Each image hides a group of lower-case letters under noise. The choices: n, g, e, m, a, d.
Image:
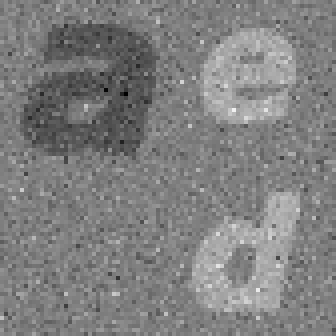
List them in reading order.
top left: dark a; top right: light e; bottom right: light d
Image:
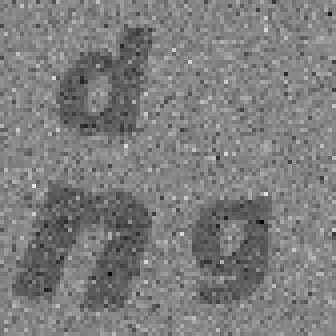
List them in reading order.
top left: dark d; bottom left: dark n; bottom right: dark g
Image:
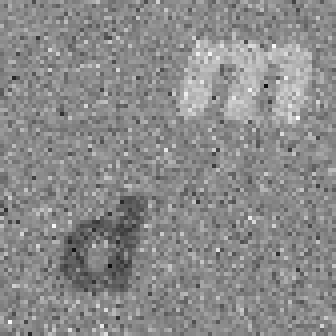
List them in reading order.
top right: light m; bottom left: dark d
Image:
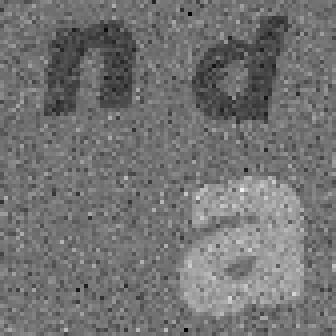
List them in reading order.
top left: dark n; top right: dark d; bottom right: light a
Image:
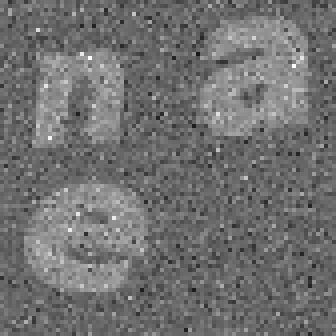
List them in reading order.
top left: light n; top right: light a; bottom left: light e
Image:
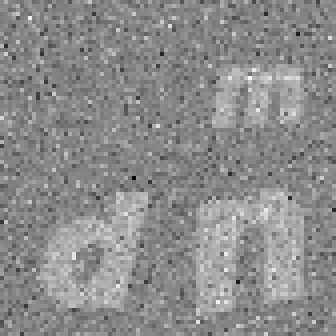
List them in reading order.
top right: light m; bottom left: light d; bottom right: light n
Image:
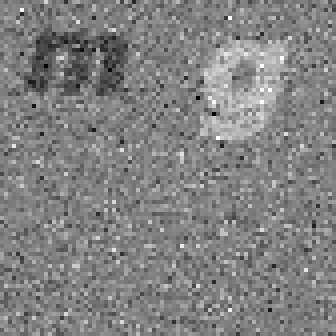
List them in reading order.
top left: dark m; top right: light g
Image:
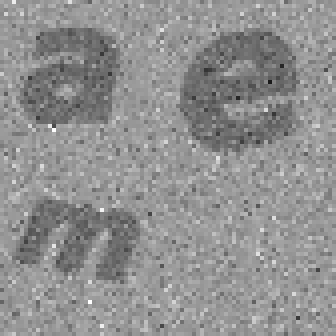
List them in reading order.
top left: dark a; top right: dark e; bottom left: dark m
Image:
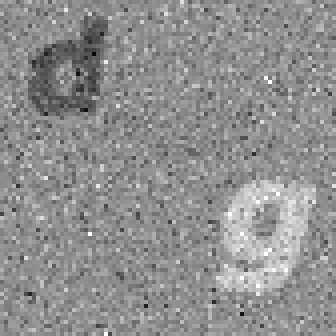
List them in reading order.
top left: dark d; bottom right: light g
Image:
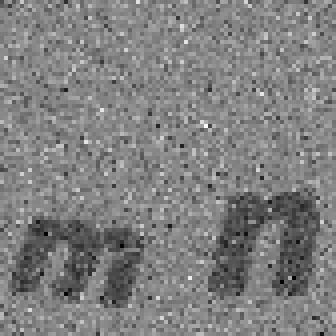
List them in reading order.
bottom left: dark m; bottom right: dark n
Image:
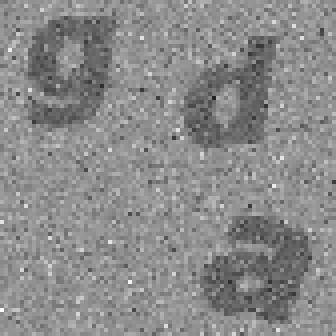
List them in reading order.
top left: dark g; top right: dark d; bottom right: dark a
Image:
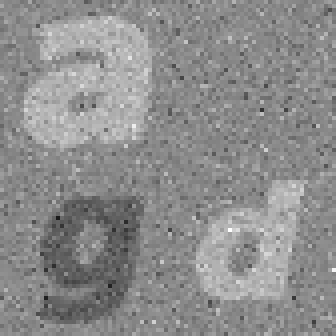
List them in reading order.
top left: light a; bottom left: dark g; bottom right: light d
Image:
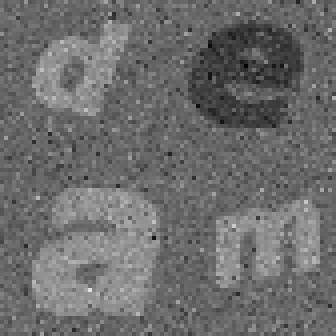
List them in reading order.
top left: light d; top right: dark e; bottom left: light a; bottom right: light m
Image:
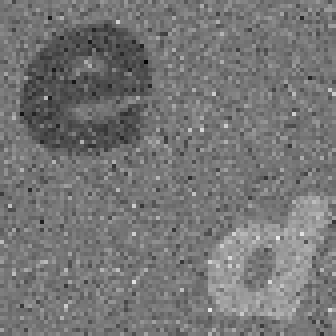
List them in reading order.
top left: dark e; bottom right: light d
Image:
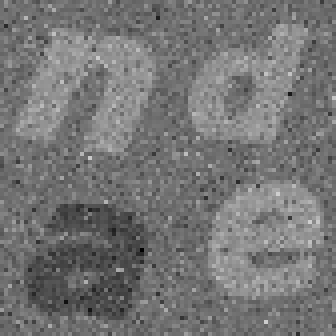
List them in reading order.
top left: light n; top right: light d; bottom left: dark a; bottom right: light e
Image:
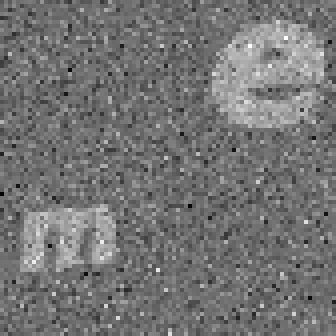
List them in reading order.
top right: light e; bottom left: light m
